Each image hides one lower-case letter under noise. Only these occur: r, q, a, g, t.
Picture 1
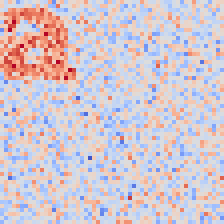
a
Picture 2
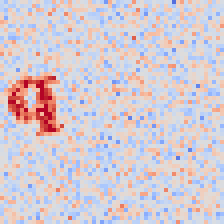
q
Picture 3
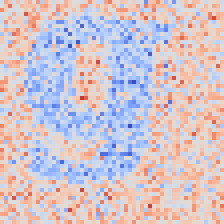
g
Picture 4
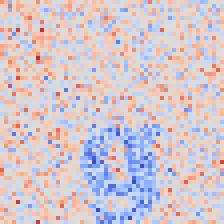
g
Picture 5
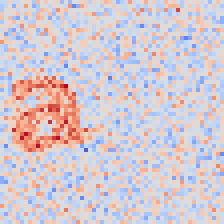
a
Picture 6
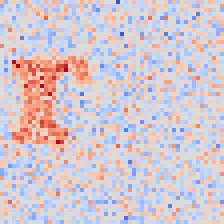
r
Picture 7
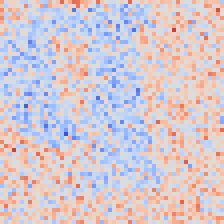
q
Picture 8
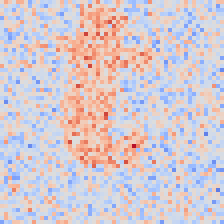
t
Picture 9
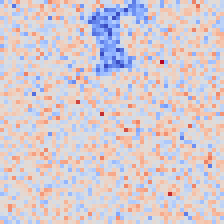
r
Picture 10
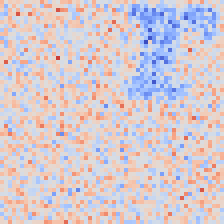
r
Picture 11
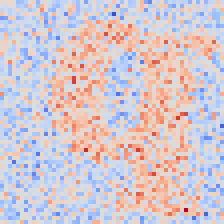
q
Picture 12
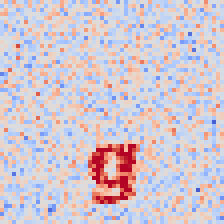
g
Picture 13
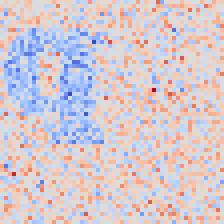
q
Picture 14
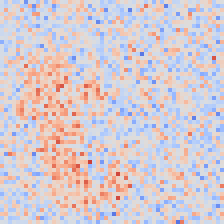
t
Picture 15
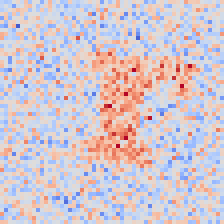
r
